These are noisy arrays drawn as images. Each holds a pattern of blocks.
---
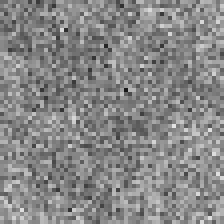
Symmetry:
mirrored about the diagonal from the top left
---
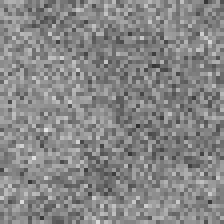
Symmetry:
top and bottom mirror each other
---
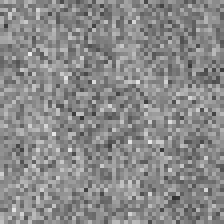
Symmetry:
top and bottom mirror each other
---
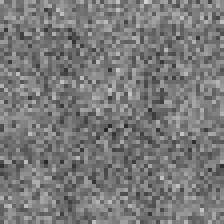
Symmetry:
left and right mirror each other
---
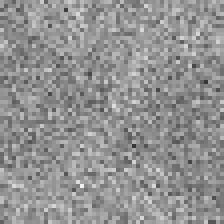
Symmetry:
the same after a half turn
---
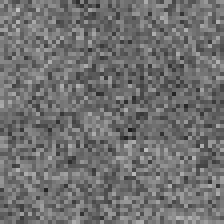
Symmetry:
mirrored about the diagonal from the bottom left
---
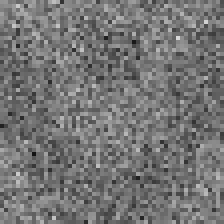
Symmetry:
left and right mirror each other
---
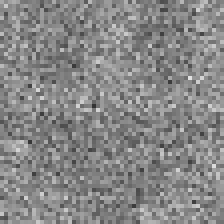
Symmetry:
left and right mirror each other
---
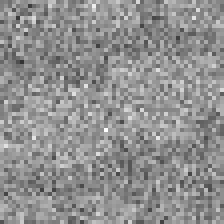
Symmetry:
the same after a half turn
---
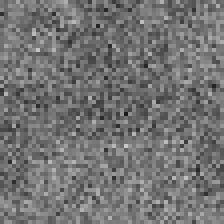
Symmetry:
left and right mirror each other
